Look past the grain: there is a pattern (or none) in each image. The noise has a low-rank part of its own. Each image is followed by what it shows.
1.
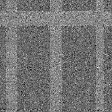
bands of rows crossing bands of columns
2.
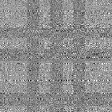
bands of rows crossing bands of columns
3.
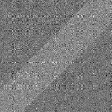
a diagonal band
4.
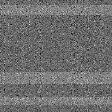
bands of rows
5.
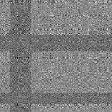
bands of rows crossing bands of columns
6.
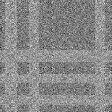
bands of rows crossing bands of columns
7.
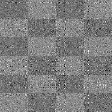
a checkerboard
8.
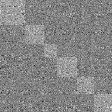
blocks along the diagonal
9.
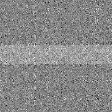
one band of rows
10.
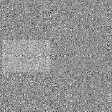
one block
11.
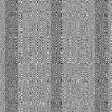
bands of columns
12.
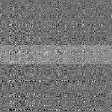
one band of rows
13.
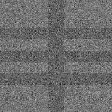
bands of rows crossing bands of columns
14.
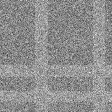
bands of rows crossing bands of columns
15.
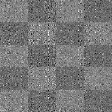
a checkerboard
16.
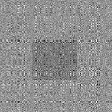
one block
